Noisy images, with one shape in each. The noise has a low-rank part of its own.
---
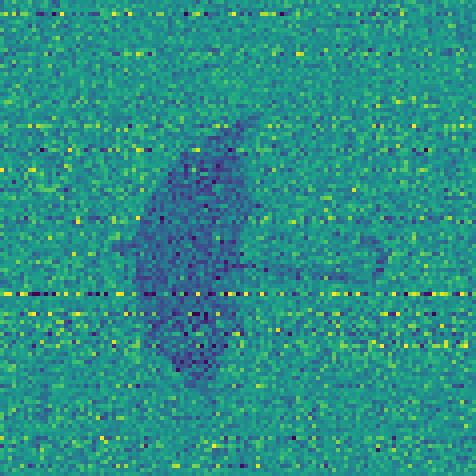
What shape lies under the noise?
umbrella
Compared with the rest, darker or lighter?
darker
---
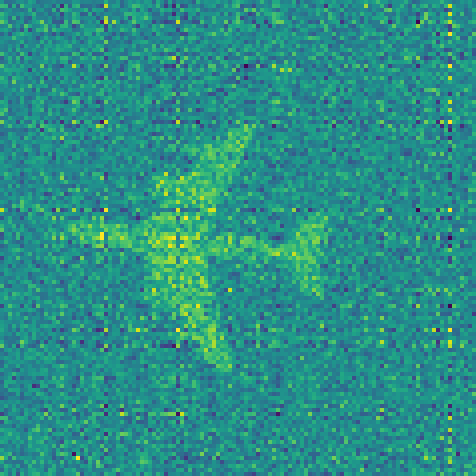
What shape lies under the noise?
airplane
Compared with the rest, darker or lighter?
lighter
